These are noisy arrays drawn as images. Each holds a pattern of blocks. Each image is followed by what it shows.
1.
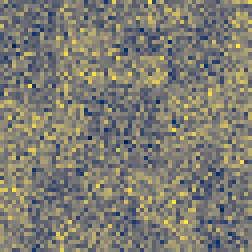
the same after a half turn
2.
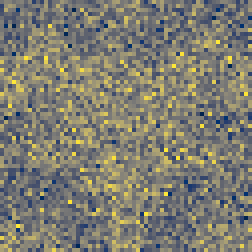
left and right mirror each other
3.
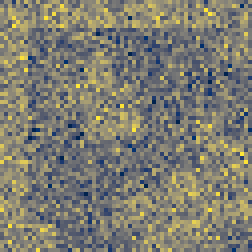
mirrored about the diagonal from the top left
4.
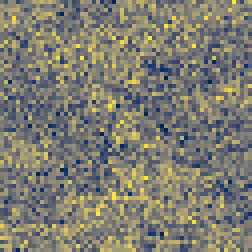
the same after a half turn
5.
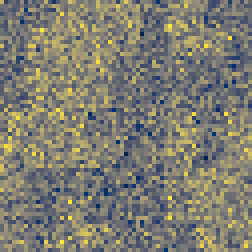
no symmetry
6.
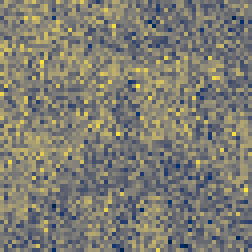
no symmetry
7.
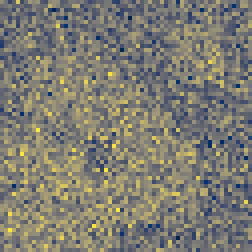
mirrored about the diagonal from the bottom left
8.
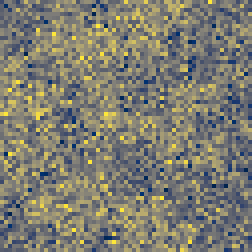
top and bottom mirror each other
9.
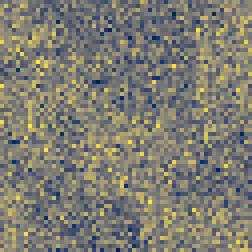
no symmetry
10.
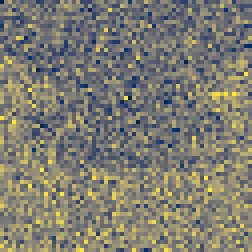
left and right mirror each other
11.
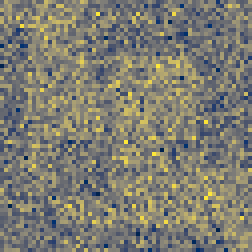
mirrored about the diagonal from the bottom left
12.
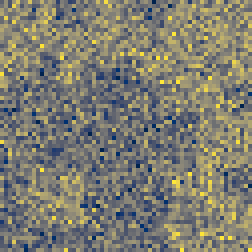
mirrored about the diagonal from the bottom left
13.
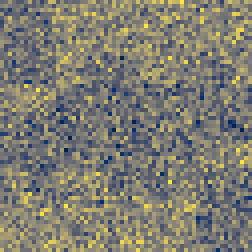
the same after a half turn
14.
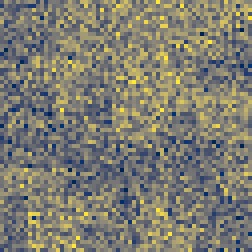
no symmetry
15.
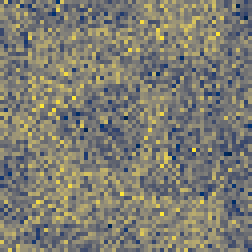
top and bottom mirror each other
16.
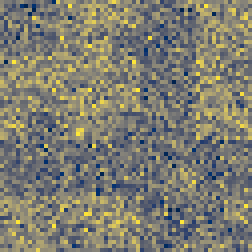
mirrored about the diagonal from the top left
